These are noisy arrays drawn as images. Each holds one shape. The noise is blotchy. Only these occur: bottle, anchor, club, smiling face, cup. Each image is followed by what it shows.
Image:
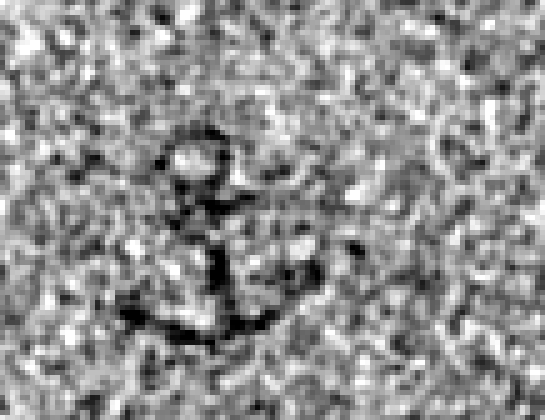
anchor
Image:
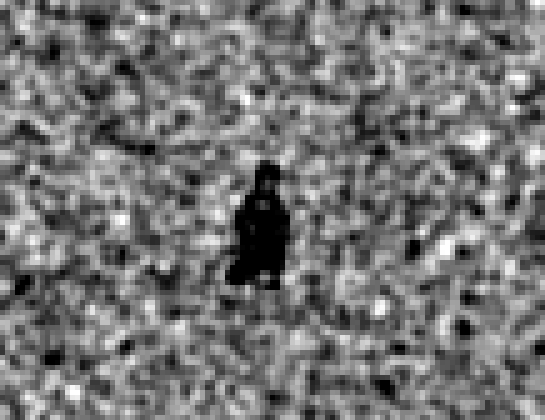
bottle
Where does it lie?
centre
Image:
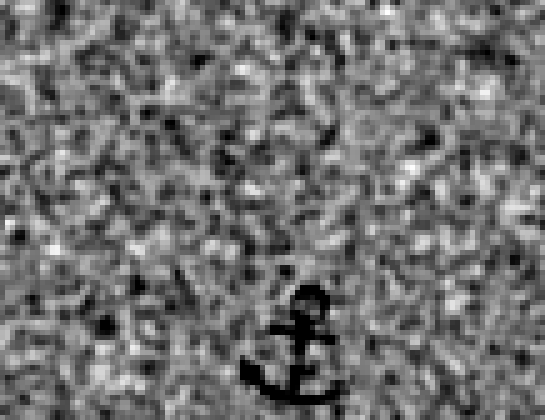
anchor
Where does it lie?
bottom middle
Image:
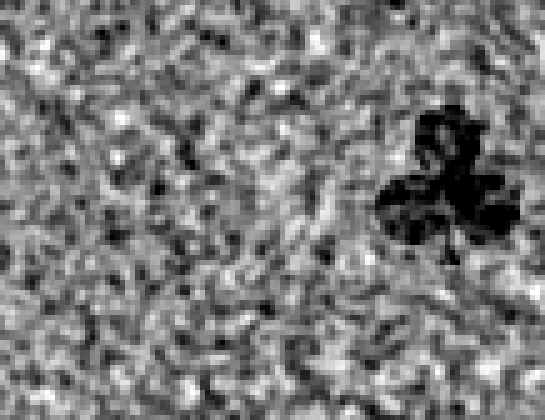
club
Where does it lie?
middle right
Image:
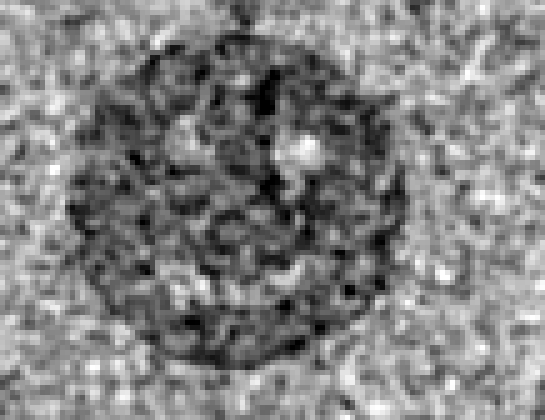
smiling face
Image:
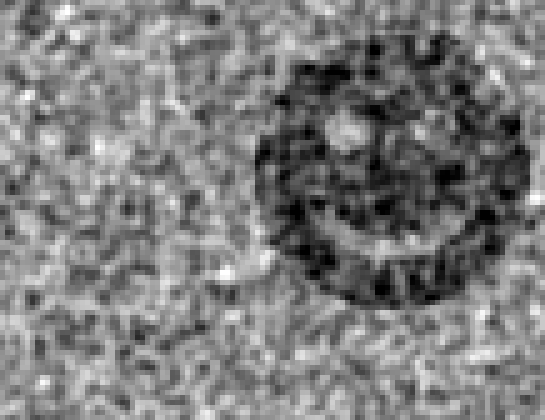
smiling face
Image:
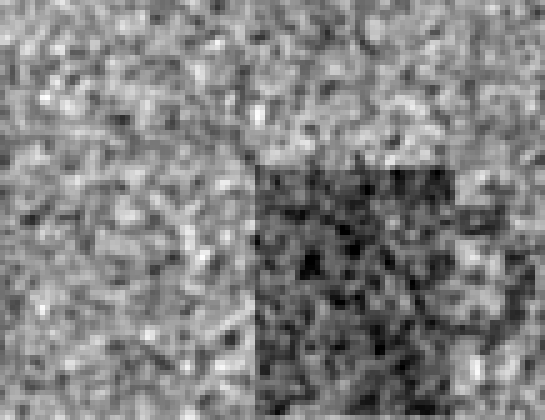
cup
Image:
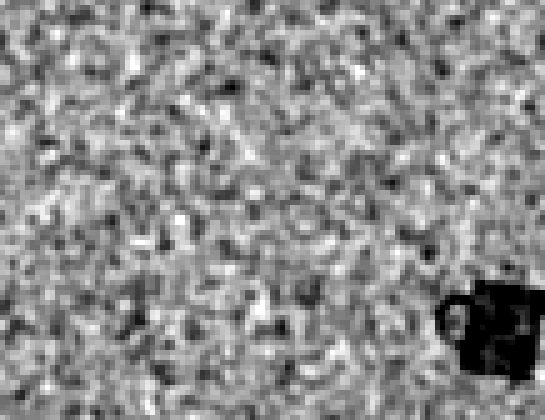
cup
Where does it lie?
bottom right
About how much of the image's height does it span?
a quarter
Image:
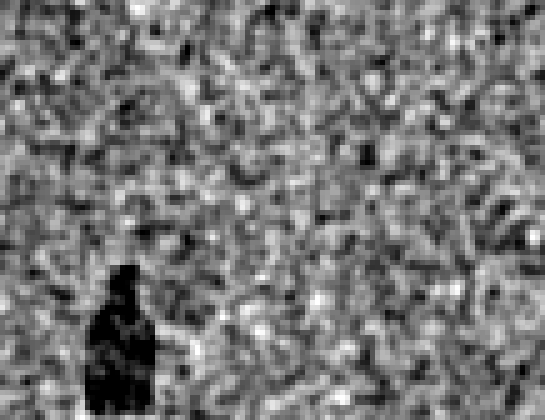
bottle
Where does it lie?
bottom left
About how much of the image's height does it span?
a third
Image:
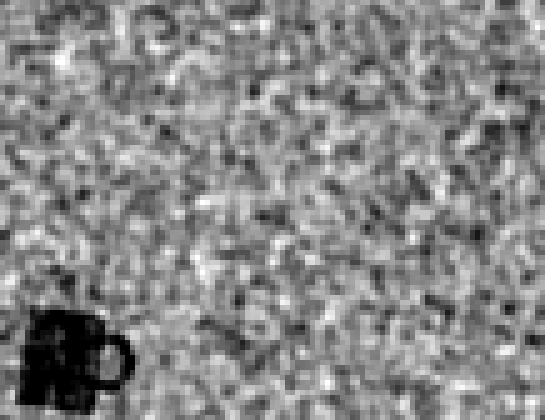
cup
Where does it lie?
bottom left
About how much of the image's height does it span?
a quarter
